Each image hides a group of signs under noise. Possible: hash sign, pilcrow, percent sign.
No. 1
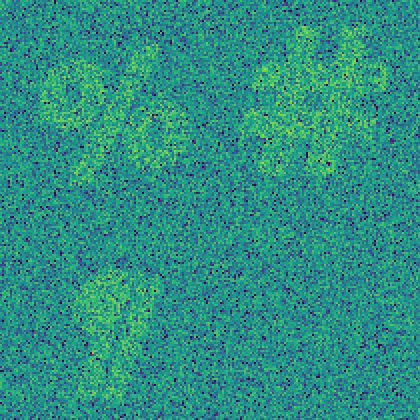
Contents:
top left: percent sign; top right: hash sign; bottom left: pilcrow
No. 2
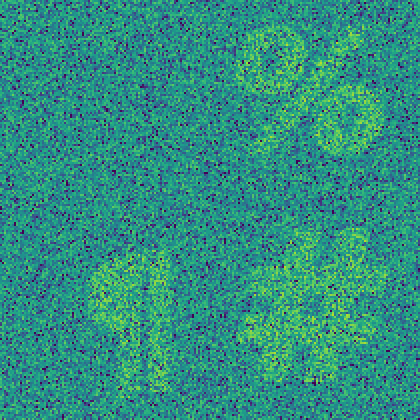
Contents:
top right: percent sign; bottom left: pilcrow; bottom right: hash sign
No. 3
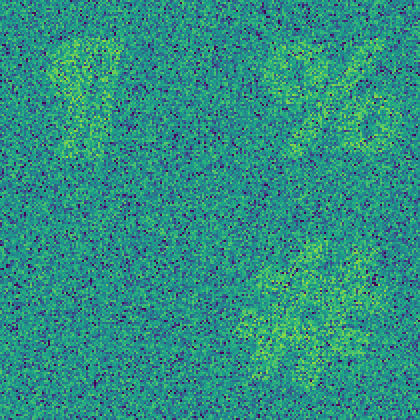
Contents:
top left: pilcrow; top right: percent sign; bottom right: hash sign
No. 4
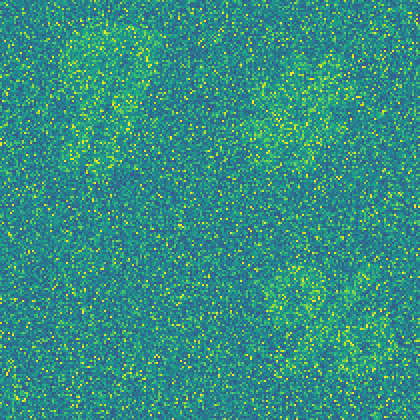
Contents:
top left: pilcrow; top right: hash sign; bottom right: percent sign
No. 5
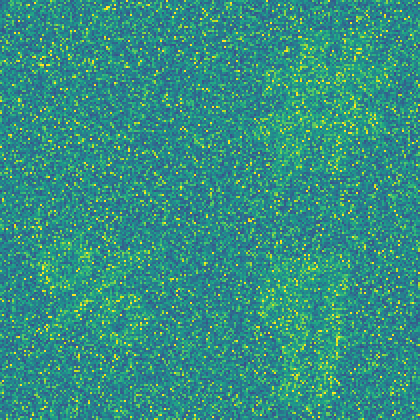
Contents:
top right: hash sign; bottom left: percent sign; bottom right: pilcrow
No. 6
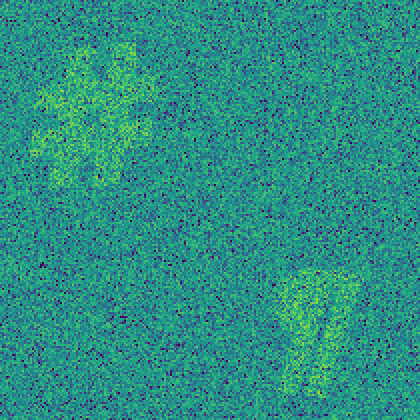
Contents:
top left: hash sign; bottom right: pilcrow
